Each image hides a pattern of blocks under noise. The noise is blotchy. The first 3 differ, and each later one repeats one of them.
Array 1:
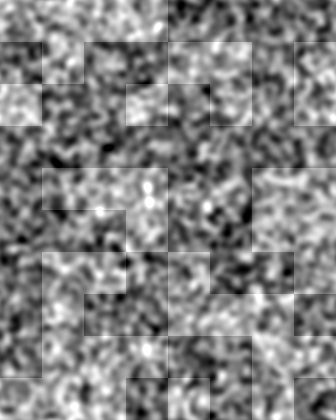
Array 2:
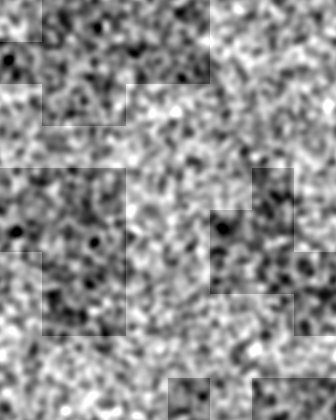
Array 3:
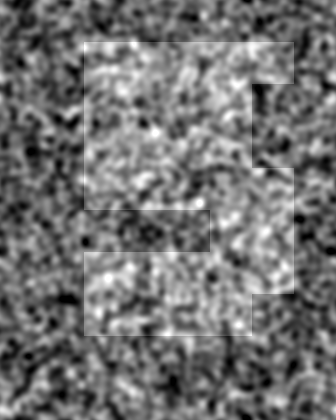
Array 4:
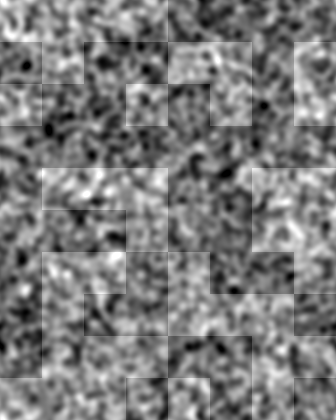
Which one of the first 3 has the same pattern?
1
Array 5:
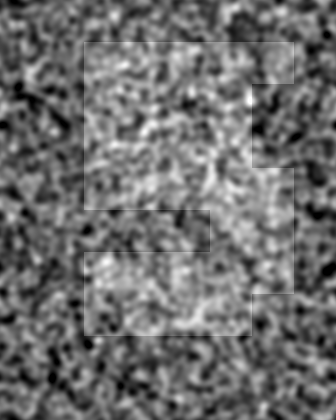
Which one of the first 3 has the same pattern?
3
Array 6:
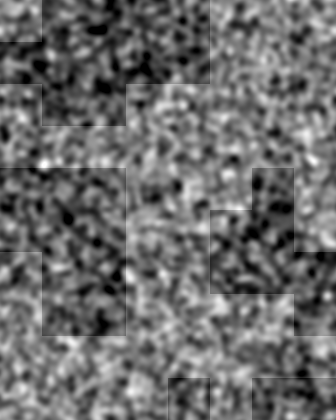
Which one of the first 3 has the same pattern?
2
